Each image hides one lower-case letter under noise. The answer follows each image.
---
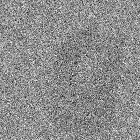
dark g
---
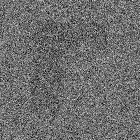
dark r
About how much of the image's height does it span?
two thirds
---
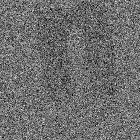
dark n
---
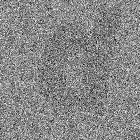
dark d
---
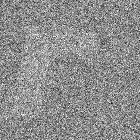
light r
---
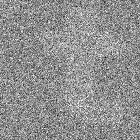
light t
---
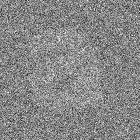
light a
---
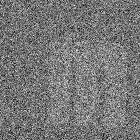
light m
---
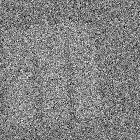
light m
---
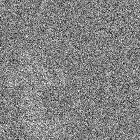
light t
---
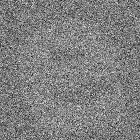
light e
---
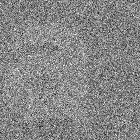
light a
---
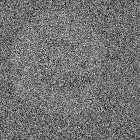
light e
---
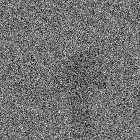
dark f
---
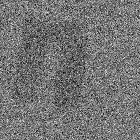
dark n
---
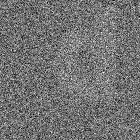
light d
